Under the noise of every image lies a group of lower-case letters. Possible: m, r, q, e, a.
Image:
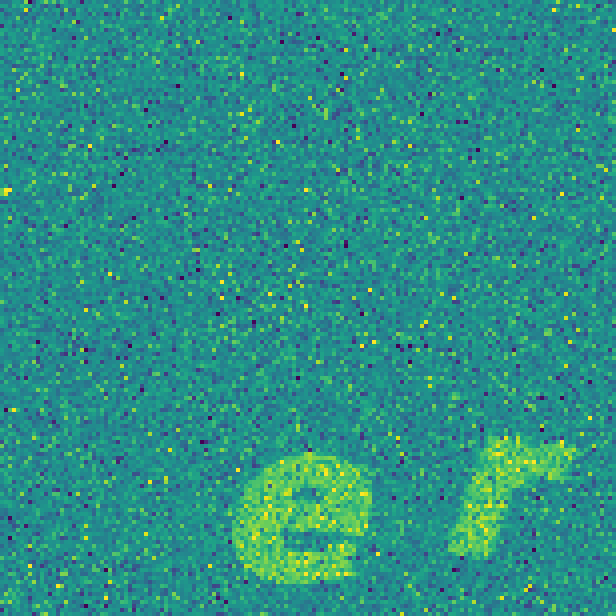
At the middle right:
nothing
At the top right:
nothing
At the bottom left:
nothing
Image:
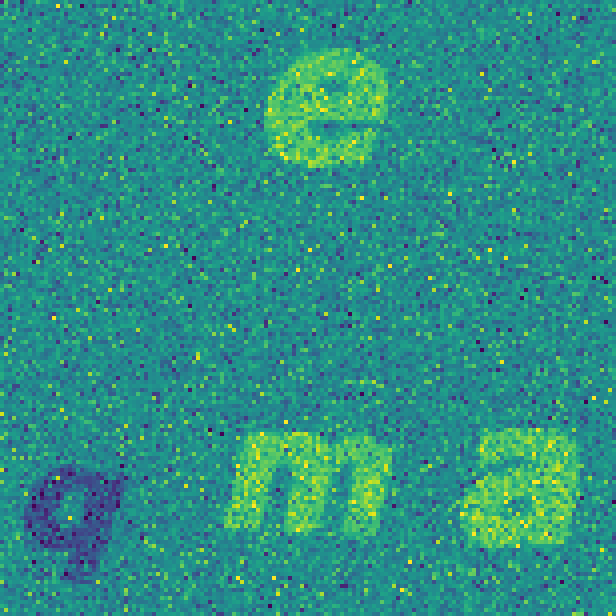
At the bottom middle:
m
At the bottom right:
a
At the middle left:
nothing
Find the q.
bottom left
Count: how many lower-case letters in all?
4
